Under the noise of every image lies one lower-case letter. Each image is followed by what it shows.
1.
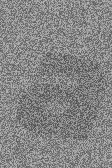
a
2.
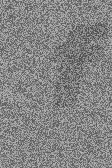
f
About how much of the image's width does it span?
half
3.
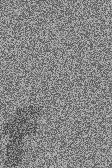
f
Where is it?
bottom left
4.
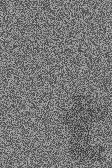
t
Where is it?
bottom right
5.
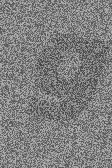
g
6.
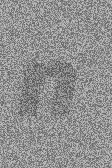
n
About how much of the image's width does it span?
half
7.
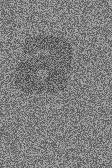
a
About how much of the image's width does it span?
half
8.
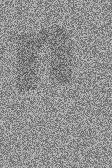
n
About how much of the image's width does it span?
half
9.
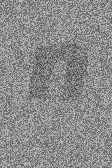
n
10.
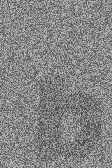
b
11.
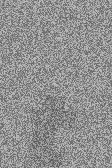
t
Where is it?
bottom middle
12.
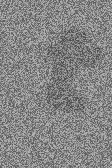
t
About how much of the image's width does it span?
half
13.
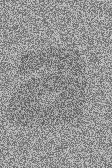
a
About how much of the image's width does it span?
two thirds
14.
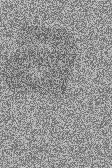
a
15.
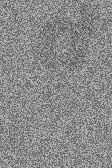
d
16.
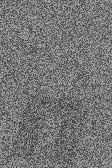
n
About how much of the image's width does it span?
two thirds
